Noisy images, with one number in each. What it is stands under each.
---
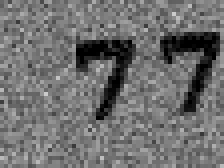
77
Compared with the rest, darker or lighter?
darker
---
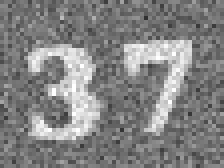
37
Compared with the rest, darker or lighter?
lighter
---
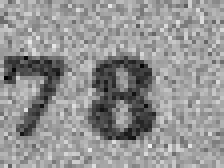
78
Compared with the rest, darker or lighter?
darker
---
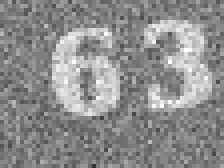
63
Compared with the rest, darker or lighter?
lighter
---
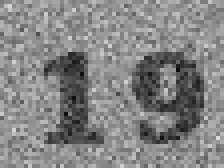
19
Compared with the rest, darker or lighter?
darker
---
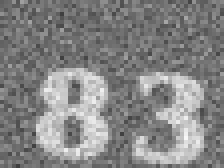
83
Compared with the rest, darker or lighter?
lighter
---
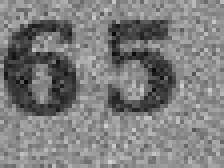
65
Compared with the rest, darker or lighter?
darker
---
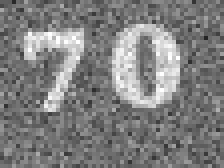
70
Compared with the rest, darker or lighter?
lighter
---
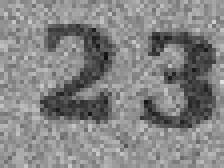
23
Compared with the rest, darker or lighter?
darker
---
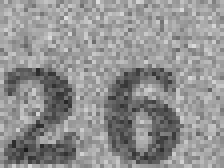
26
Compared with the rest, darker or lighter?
darker
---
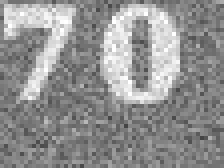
70
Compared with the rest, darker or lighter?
lighter
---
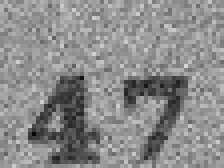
47
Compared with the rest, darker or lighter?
darker
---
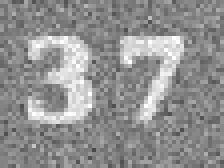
37
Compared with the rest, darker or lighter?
lighter
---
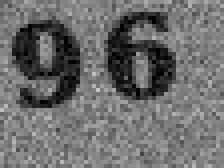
96
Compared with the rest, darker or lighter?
darker
